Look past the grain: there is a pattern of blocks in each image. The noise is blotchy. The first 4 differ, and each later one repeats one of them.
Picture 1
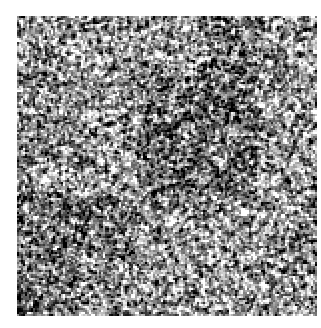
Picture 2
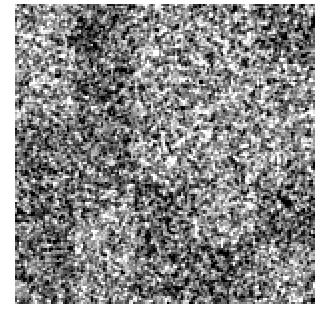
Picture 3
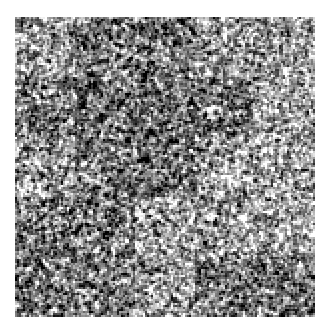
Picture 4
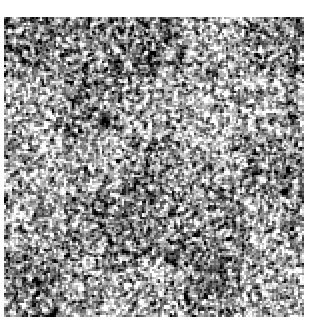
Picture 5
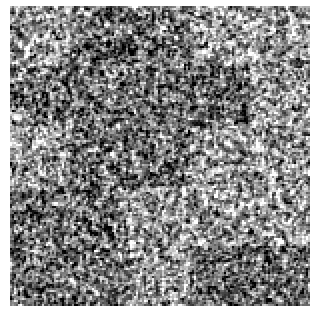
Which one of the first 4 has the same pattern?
3
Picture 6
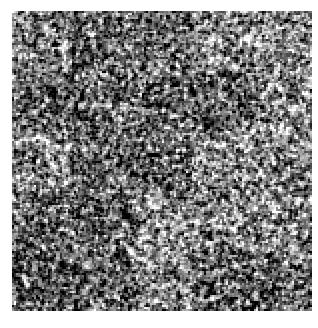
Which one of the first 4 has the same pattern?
3
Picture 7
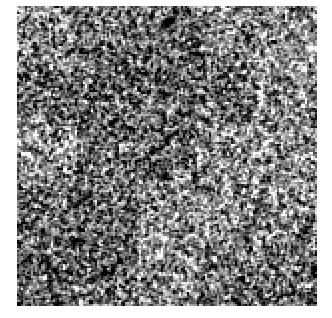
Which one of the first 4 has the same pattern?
3
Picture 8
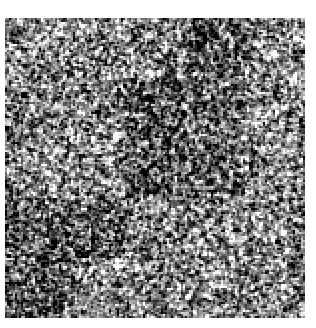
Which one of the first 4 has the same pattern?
1
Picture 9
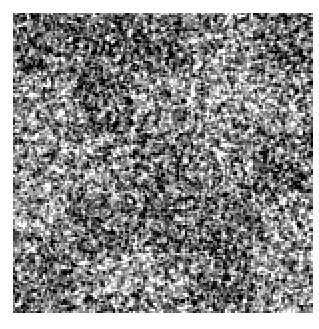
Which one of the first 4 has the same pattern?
4
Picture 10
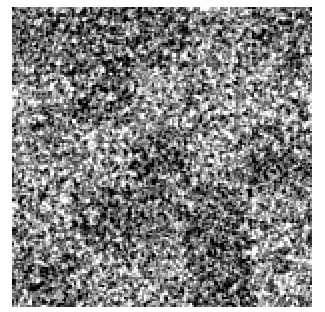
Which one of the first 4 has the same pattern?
4
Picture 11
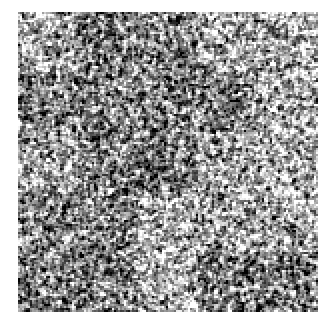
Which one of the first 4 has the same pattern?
3
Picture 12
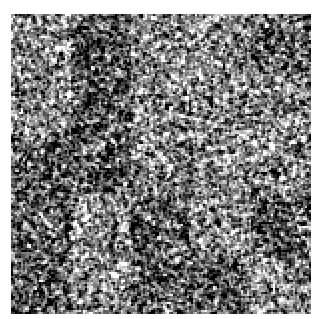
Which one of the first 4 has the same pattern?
2
